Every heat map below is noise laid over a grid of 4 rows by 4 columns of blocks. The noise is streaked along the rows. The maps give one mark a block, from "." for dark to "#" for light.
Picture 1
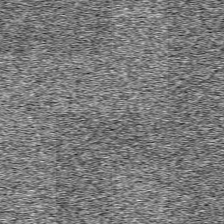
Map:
. . # .
# # # .
# . . .
# . # .
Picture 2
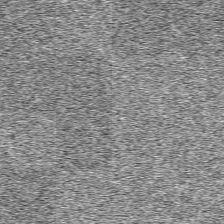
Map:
. # . .
. . # #
# . # #
. # # #
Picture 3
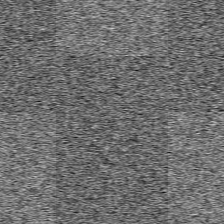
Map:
. # # .
. . . .
# . . #
# . . #
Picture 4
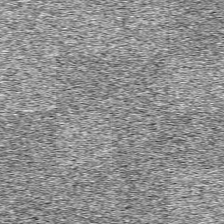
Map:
# # # .
# . . #
. # . .
. . . #
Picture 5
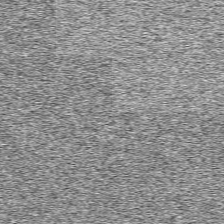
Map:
. # # #
. . # #
. . . .
. . . .
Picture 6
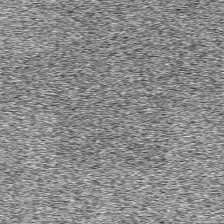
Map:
# . . .
. . . .
# . . #
# # # #
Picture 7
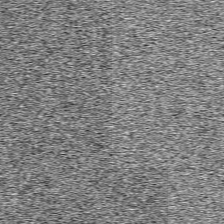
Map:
. . # #
. . # #
. . # #
. . . #
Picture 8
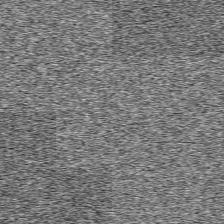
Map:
# # . .
# # # #
. # # #
. . # #
